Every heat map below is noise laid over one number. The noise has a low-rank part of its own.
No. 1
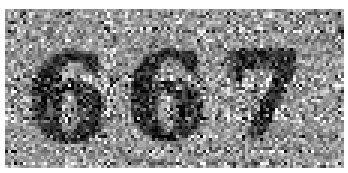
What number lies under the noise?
667
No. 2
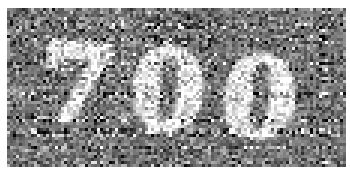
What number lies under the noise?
700
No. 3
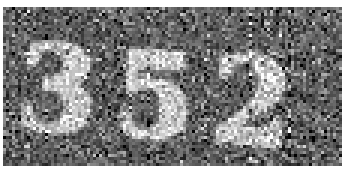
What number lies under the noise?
352
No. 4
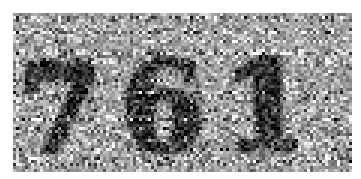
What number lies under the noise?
761
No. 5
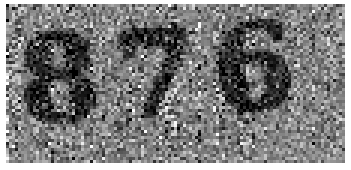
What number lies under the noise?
876
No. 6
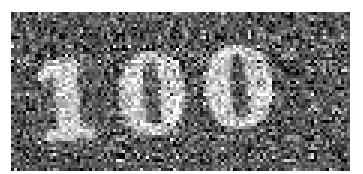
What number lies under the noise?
100
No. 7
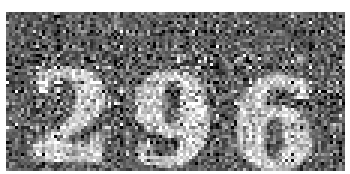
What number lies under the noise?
296
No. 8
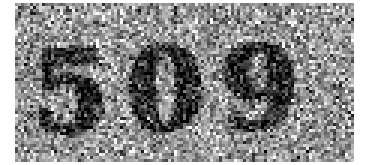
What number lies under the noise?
509
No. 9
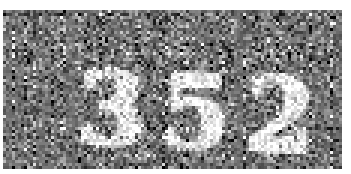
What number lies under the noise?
352
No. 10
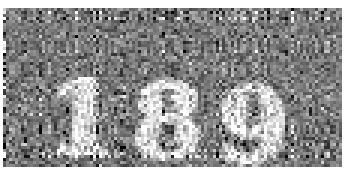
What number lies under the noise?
189
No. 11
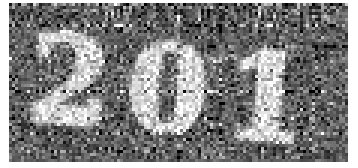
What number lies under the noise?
201
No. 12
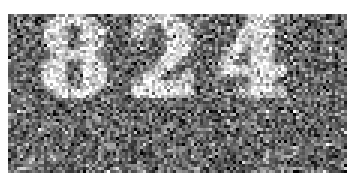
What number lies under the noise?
824
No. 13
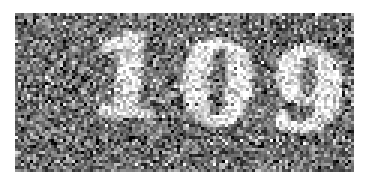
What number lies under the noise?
109
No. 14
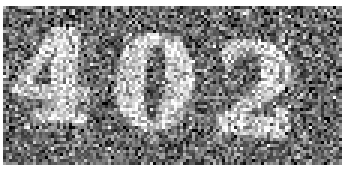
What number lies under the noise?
402
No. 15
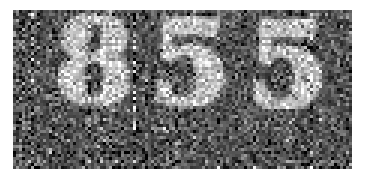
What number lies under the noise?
855
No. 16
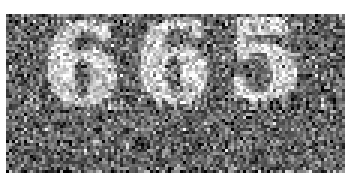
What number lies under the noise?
665
